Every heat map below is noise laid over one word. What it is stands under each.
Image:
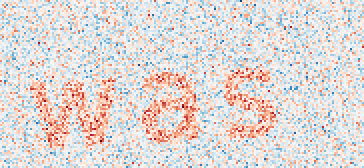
was
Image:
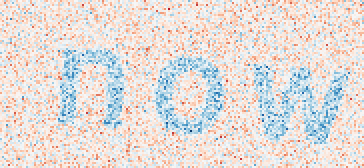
now
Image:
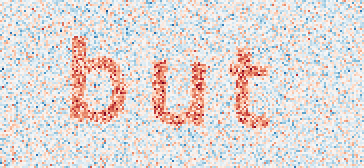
but
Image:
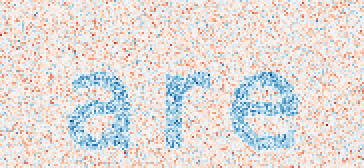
are
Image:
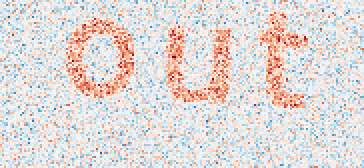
out
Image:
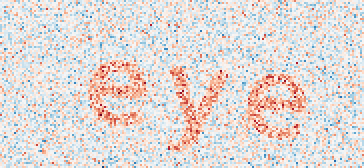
eye
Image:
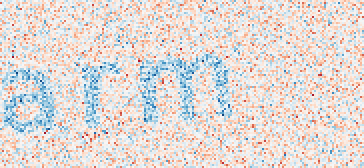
arm
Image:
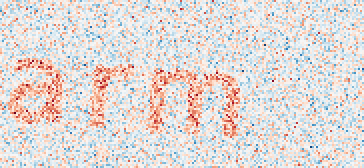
arm
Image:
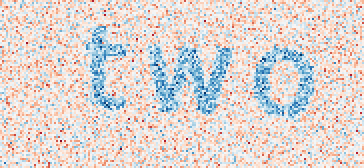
two
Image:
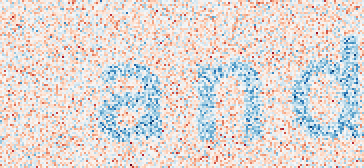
and
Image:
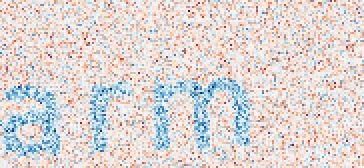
arm
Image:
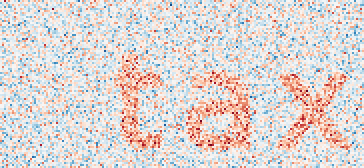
tax
